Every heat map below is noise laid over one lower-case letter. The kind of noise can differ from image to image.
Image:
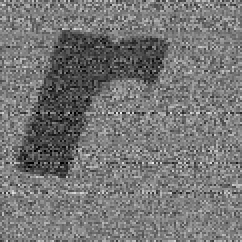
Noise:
rows of uneven size
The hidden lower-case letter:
r
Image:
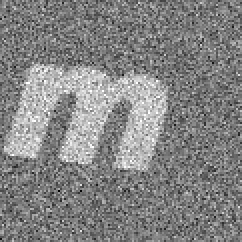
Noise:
independent entries
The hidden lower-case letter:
m
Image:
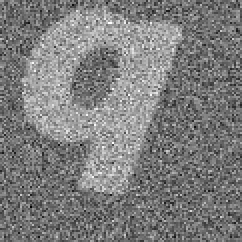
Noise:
low rank plus noise
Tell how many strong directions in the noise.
five to eight
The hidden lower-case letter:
q
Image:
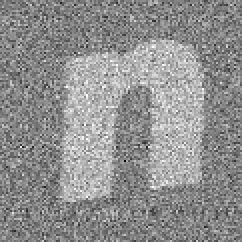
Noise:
low rank plus noise
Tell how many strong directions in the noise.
five to eight
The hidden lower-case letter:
n
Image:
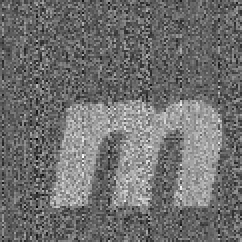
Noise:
columns of uneven size
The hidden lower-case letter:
m
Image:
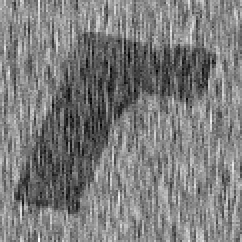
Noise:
streaked along the columns
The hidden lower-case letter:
r
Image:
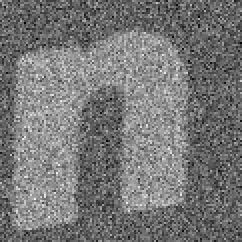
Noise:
independent entries
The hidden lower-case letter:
n
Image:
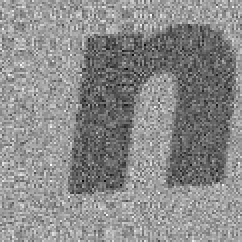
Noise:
low rank plus noise
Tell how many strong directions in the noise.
one
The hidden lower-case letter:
n
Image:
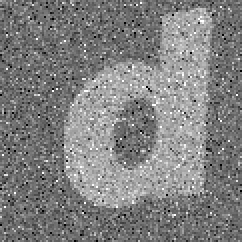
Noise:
heavy tails
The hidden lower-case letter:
d
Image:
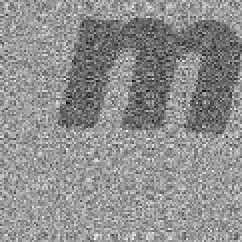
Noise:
low rank plus noise
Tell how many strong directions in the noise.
one
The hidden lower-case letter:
m
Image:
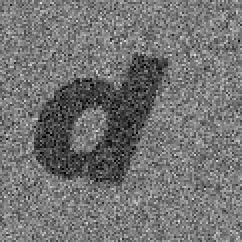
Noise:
independent entries
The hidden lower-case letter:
d
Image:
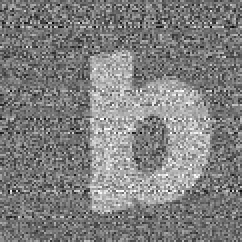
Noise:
rows of uneven size
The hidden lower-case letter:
b
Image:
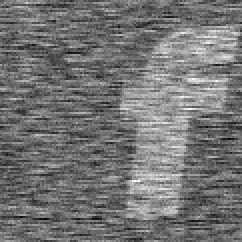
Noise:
streaked along the rows
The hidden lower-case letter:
f
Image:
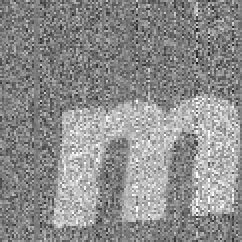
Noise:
columns of uneven size
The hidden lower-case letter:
m
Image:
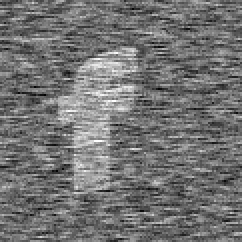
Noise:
streaked along the rows
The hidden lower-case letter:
f
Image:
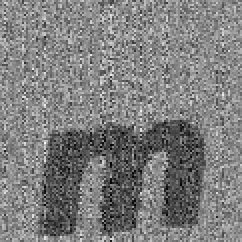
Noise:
columns of uneven size
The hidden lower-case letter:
m
